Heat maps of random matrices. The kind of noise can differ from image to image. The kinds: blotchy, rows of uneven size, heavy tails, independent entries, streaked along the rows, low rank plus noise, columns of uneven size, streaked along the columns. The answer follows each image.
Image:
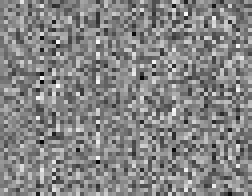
columns of uneven size
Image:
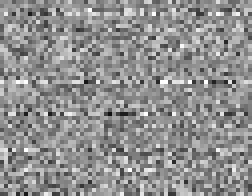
rows of uneven size
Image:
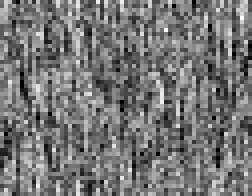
streaked along the columns
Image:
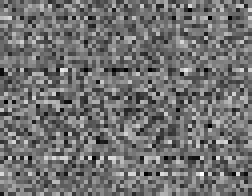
rows of uneven size
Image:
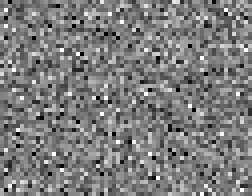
heavy tails
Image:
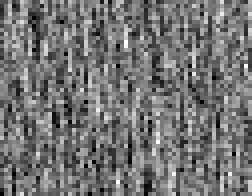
streaked along the columns
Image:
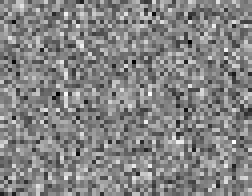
low rank plus noise
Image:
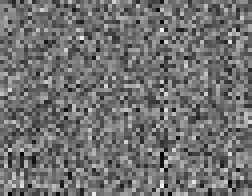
low rank plus noise
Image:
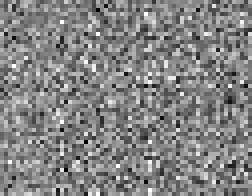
low rank plus noise
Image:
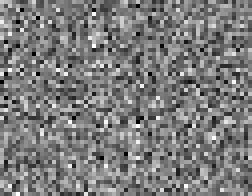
low rank plus noise
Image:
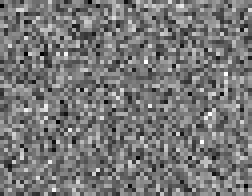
independent entries
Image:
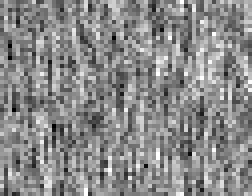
streaked along the columns
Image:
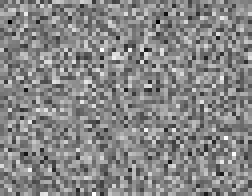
low rank plus noise
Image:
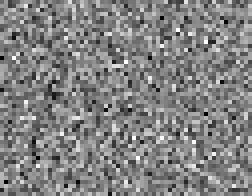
independent entries
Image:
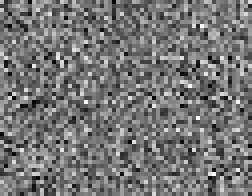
low rank plus noise
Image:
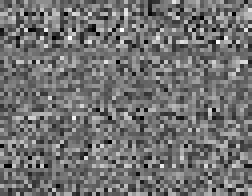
rows of uneven size
